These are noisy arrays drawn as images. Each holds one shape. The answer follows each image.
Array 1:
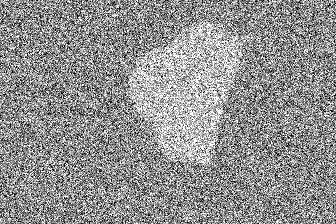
cloud
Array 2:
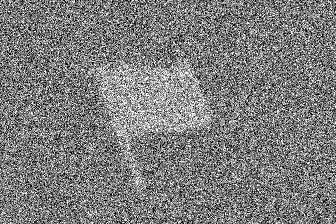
flag
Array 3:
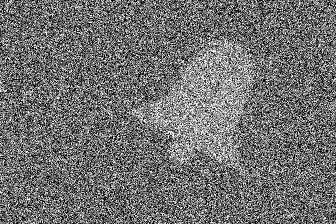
bell
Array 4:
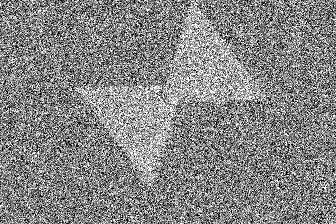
bow tie
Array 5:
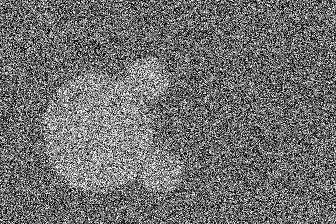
bear's head
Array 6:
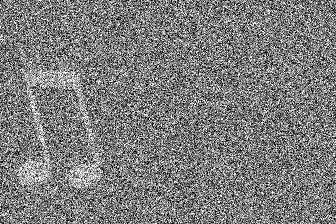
pair of musical notes
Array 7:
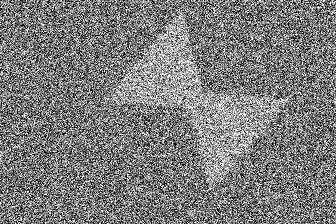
bow tie
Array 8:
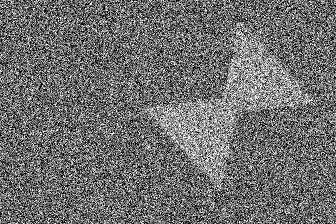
bow tie
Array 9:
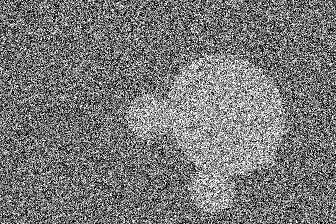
bear's head
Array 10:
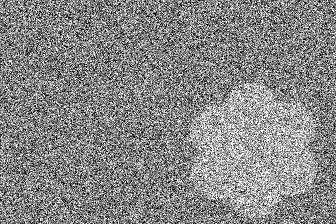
flower
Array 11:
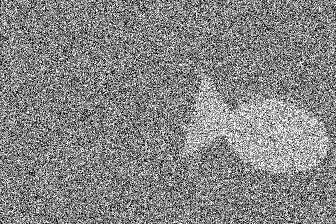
fish
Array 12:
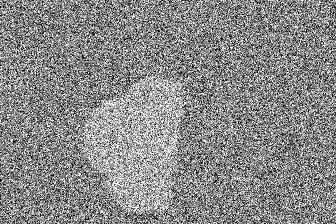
cloud
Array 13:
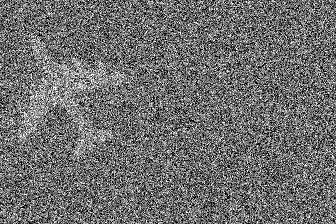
airplane
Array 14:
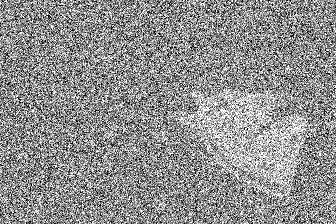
chess knight
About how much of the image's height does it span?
half
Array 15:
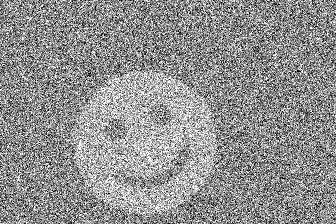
smiling face
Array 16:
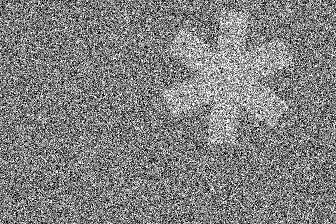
asterisk
